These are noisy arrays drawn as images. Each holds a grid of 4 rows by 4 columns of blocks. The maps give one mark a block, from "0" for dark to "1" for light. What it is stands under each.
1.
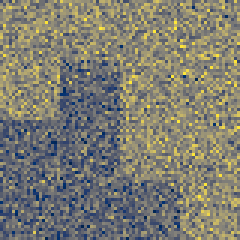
1111
1011
0011
0001
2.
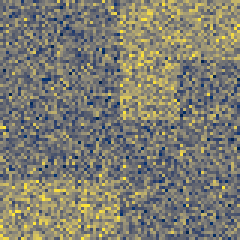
0011
0010
0000
1100
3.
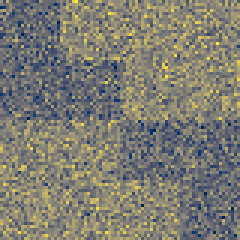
0111
0011
1100
1110
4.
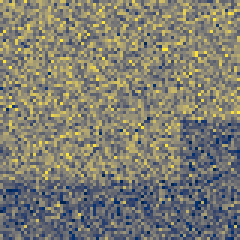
1111
1111
1110
0000
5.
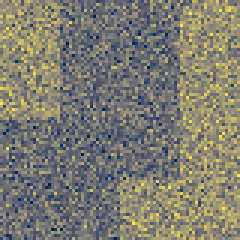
1001
1001
0001
0011
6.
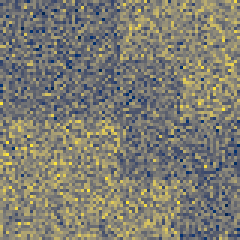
0011
0001
1100
1110
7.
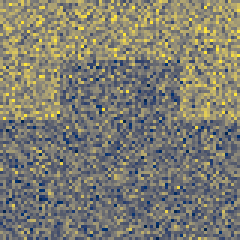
1111
1001
0000
0000
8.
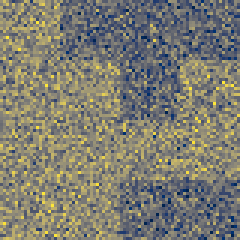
1000
1101
1111
1100
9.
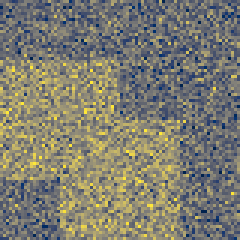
0000
1100
1110
0110
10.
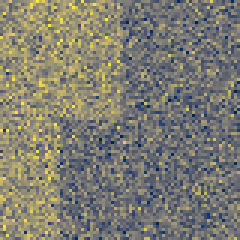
1100
1100
1000
1000
